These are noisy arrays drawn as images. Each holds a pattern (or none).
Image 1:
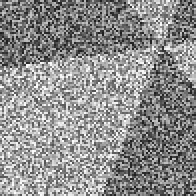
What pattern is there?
spokes from one point
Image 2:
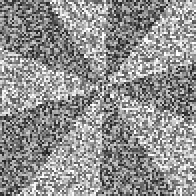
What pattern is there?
spokes from one point
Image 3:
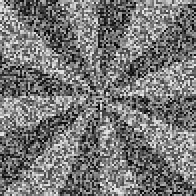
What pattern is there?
spokes from one point
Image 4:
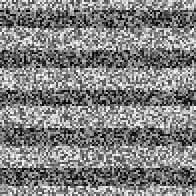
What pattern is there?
horizontal stripes
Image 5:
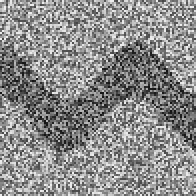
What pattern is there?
a wavy band
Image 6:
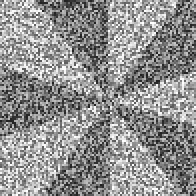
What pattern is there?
spokes from one point
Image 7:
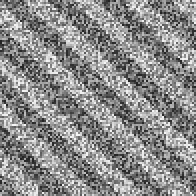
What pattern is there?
diagonal stripes
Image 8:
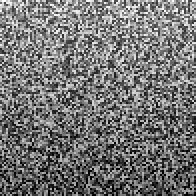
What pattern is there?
a smooth slope
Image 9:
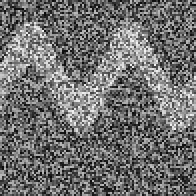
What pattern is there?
a wavy band
